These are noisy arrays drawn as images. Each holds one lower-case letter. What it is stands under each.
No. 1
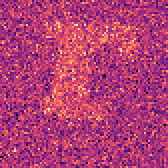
r
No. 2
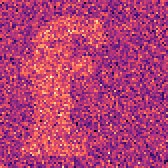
f
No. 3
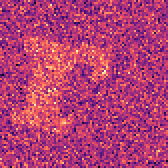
r
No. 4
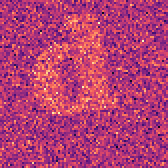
d
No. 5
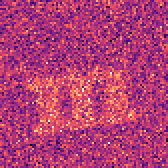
m
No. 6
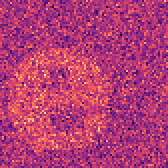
e
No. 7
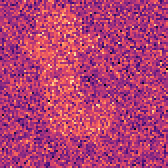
t
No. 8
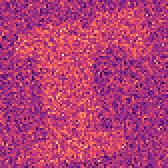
r
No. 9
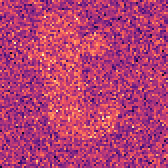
t
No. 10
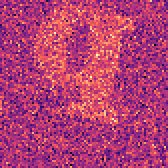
q
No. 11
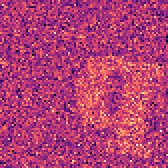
q
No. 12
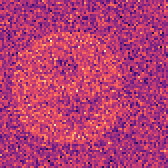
e
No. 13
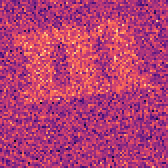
m
